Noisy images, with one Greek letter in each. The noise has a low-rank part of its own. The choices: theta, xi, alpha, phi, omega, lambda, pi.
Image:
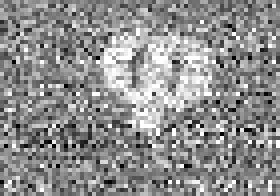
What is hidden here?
light phi
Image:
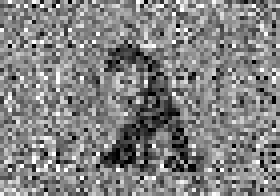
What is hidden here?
dark lambda
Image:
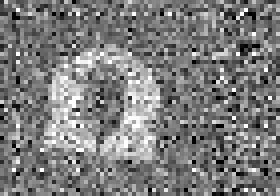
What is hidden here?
light omega
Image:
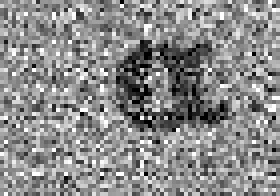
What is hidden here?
dark alpha
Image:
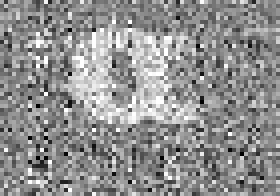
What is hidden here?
light alpha
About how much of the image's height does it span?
half
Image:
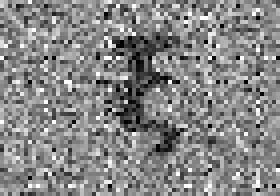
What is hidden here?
dark xi
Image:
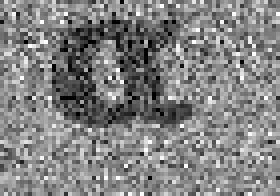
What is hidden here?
dark alpha
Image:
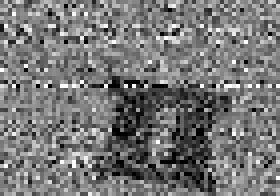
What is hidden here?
dark pi
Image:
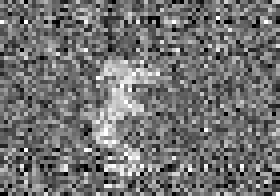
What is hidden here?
light xi
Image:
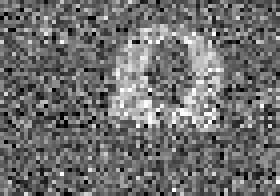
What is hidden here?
light omega
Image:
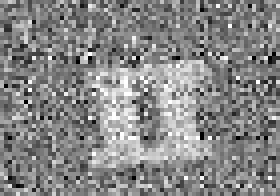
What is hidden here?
light pi
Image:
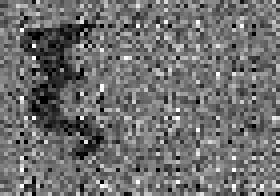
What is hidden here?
dark xi
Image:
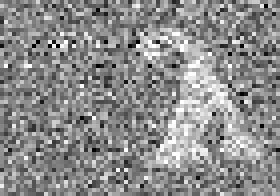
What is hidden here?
light lambda
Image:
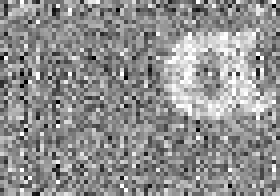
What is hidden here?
light alpha
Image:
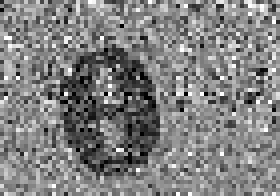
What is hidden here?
dark theta
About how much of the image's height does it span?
two thirds
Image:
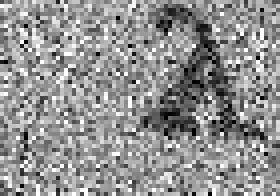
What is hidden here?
dark lambda
